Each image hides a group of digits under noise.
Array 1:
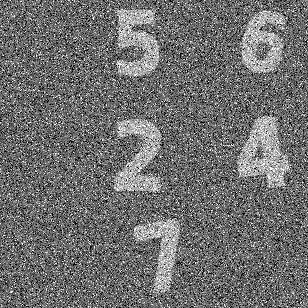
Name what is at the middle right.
4
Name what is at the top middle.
5
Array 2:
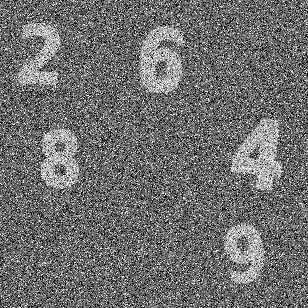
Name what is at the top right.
nothing
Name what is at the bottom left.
nothing
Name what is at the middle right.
4
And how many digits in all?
5
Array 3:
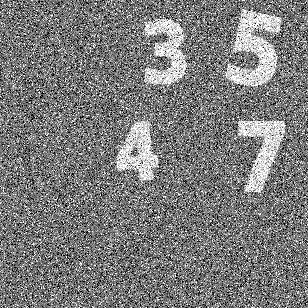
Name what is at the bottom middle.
nothing
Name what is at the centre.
4
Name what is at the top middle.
3
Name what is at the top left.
nothing
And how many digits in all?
4
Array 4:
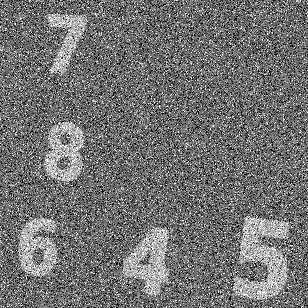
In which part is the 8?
middle left
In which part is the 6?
bottom left
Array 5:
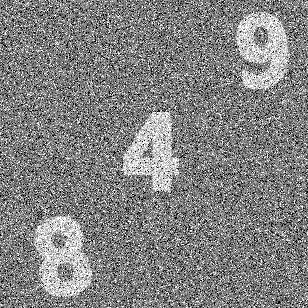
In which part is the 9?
top right
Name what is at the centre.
4
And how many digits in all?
3
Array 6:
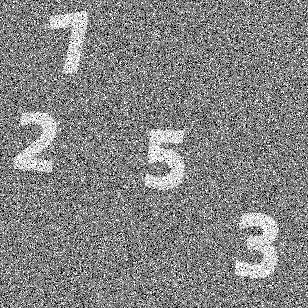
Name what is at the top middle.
nothing
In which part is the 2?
middle left
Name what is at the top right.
nothing
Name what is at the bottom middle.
nothing
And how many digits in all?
4
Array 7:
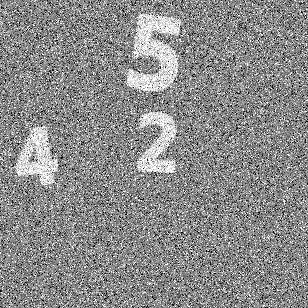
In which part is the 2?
centre
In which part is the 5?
top middle
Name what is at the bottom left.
nothing
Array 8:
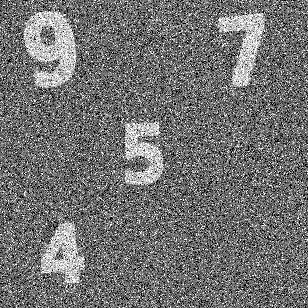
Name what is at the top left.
9
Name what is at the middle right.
nothing
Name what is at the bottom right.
nothing
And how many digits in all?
4
